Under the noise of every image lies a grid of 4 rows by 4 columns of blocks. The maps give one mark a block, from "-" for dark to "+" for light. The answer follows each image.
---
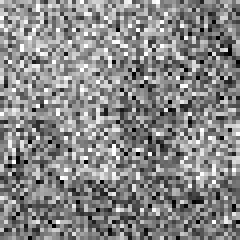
+ + + -
+ + - -
- + - +
- - - -
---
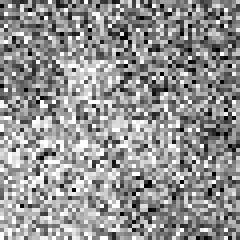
- - - -
- + - -
+ + + -
+ + - -
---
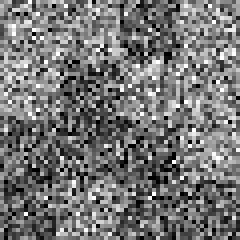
+ + - +
+ - + +
- - - +
- + - -
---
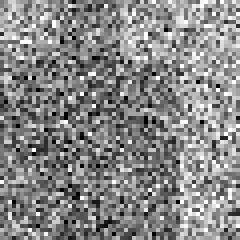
+ - + +
- - - +
- - - +
- - - +
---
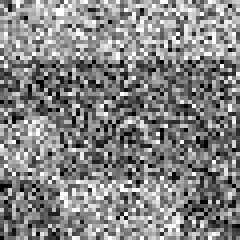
+ + + +
- - - -
+ - - -
- + + -
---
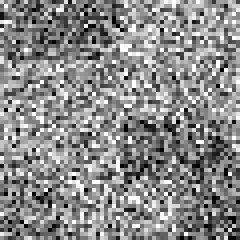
- - + +
+ + + +
+ + - -
- + + -
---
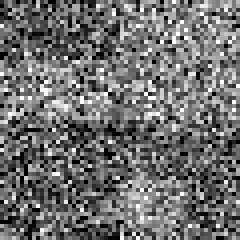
- - + +
+ + + +
- - - -
- - + -
